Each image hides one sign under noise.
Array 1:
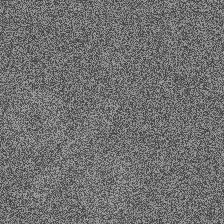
percent sign
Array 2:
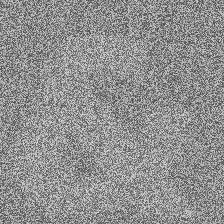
ampersand
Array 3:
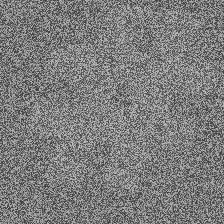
hash sign
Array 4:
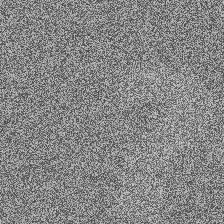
question mark
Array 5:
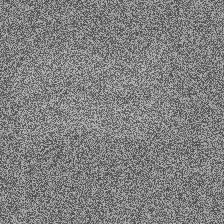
approximately sign
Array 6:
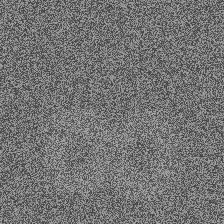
infinity sign
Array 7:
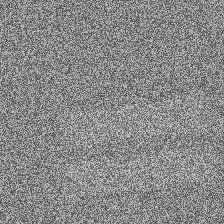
equals sign
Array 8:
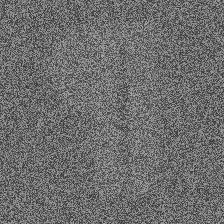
pilcrow
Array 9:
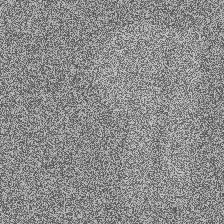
pilcrow
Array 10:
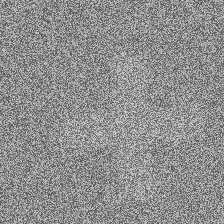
plus sign
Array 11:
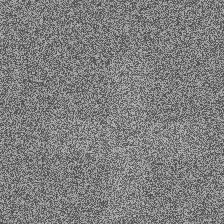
plus sign
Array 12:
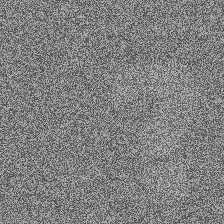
question mark
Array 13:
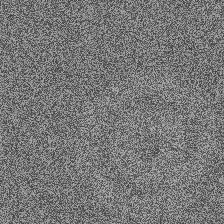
at sign
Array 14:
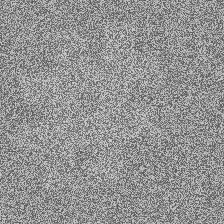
hash sign
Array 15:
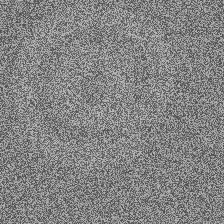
at sign
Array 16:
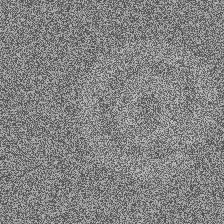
at sign
